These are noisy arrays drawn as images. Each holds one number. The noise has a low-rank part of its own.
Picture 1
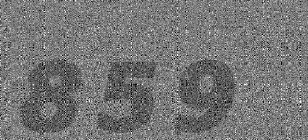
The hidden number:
859
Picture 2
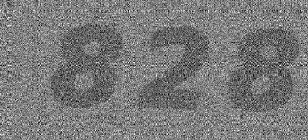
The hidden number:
828
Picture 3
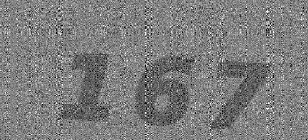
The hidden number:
167
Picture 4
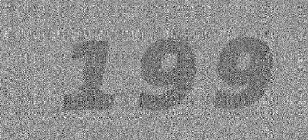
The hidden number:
199
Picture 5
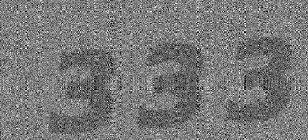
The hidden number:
333
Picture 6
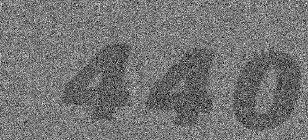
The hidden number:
440
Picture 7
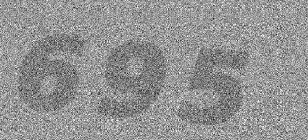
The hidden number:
695
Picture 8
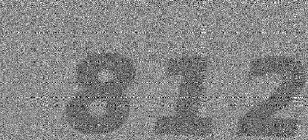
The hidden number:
812
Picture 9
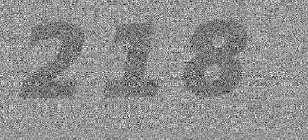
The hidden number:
218
